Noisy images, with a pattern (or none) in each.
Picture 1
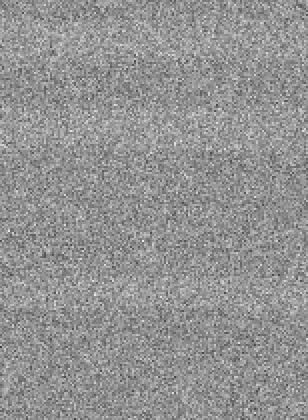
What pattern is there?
bands of rows
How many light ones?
3
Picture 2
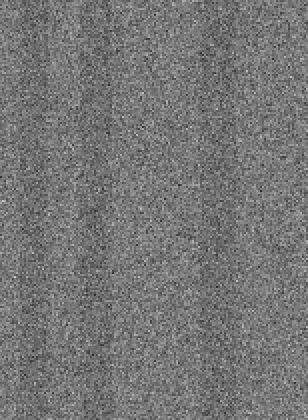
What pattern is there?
bands of columns
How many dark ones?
3
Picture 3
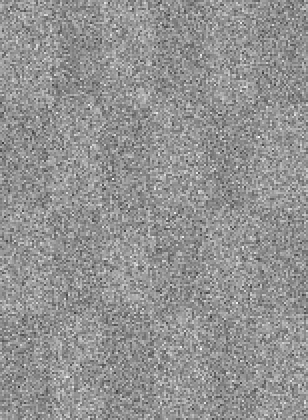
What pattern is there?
a checkerboard
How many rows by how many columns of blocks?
4 by 6
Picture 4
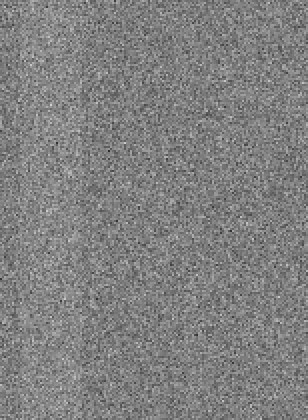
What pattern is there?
one band of columns
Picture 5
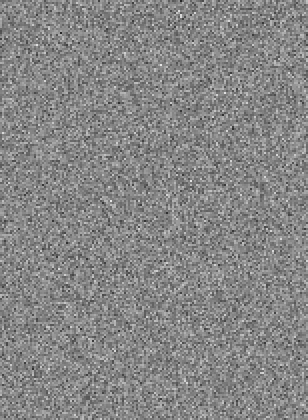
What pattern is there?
only noise
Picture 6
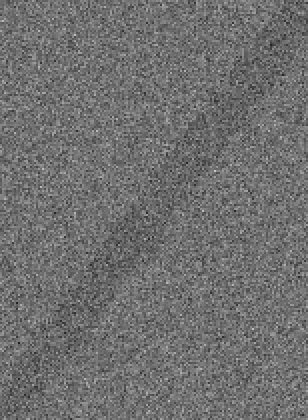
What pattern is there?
a diagonal band
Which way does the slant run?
bottom left to top right
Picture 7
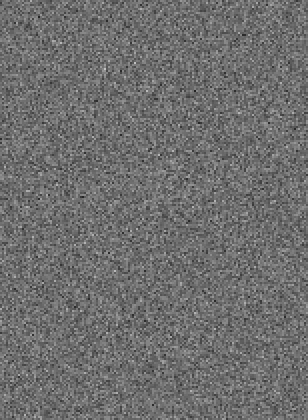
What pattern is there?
only noise
